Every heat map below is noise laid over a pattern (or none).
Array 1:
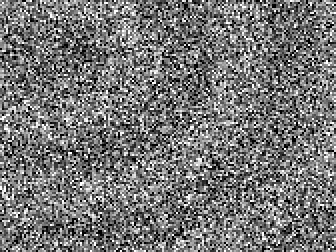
rings round one point
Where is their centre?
top left
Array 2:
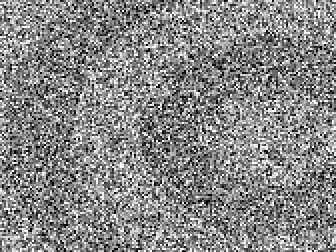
rings round one point
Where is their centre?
middle right
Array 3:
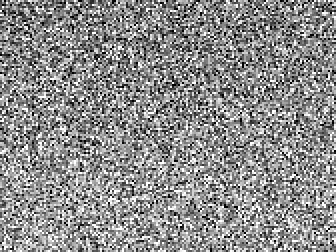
a smooth slope
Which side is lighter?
bottom
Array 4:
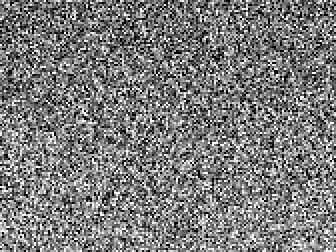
a smooth slope
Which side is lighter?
bottom
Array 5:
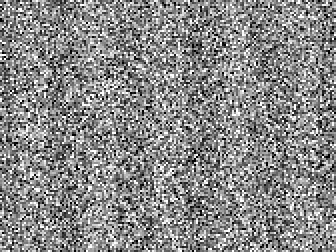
vertical stripes
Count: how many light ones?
5
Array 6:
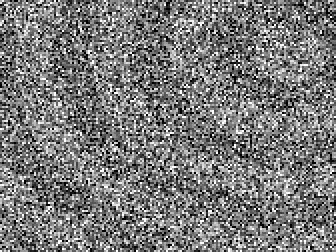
rings round one point
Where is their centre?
top right
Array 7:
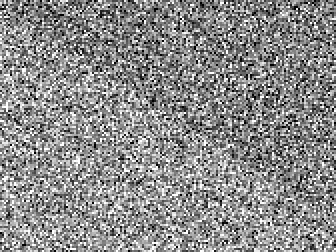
a sharp edge
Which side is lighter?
bottom left
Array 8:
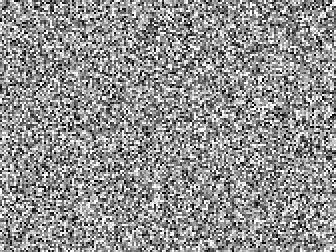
only noise
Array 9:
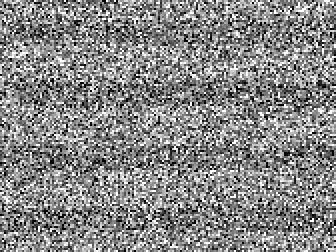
horizontal stripes
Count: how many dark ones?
4
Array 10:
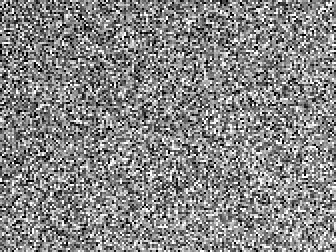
a smooth slope
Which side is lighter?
bottom right
